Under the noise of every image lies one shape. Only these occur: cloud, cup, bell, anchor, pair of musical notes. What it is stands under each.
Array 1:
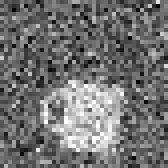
cup
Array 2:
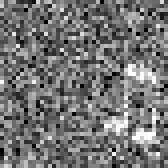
pair of musical notes
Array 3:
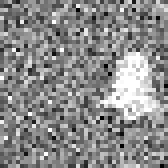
bell
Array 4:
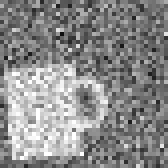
cup
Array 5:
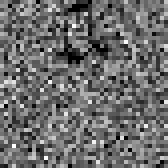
pair of musical notes
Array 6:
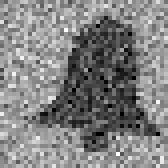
bell
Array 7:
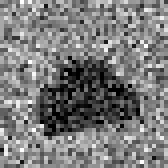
cloud
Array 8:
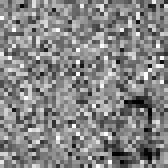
pair of musical notes
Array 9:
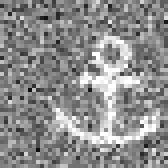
anchor
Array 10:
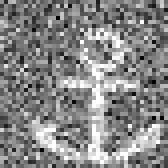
anchor
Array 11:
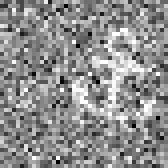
anchor
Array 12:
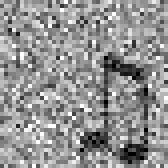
pair of musical notes
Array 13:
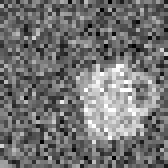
cup
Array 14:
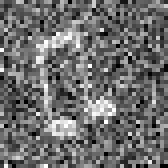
pair of musical notes
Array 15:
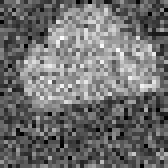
cloud
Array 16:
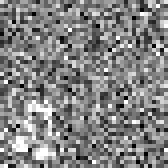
pair of musical notes
